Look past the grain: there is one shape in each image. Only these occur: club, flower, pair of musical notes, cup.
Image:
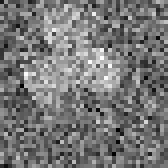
light club
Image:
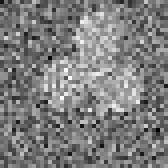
light club
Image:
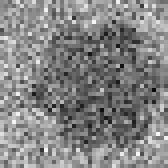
dark flower
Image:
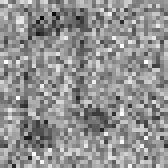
dark pair of musical notes
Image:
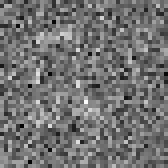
light pair of musical notes
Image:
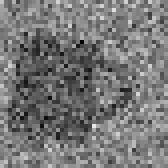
dark cup
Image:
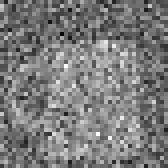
light cup
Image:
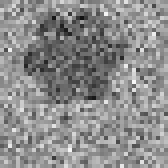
dark flower
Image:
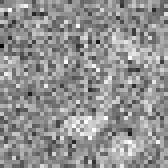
light pair of musical notes
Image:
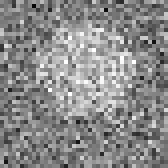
light flower
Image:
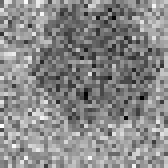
dark flower
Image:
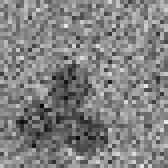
dark club
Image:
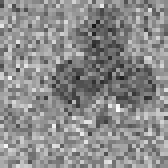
dark club
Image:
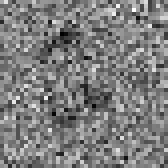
dark pair of musical notes
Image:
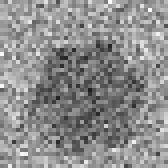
dark flower
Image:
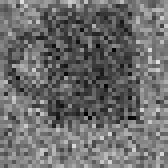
dark cup
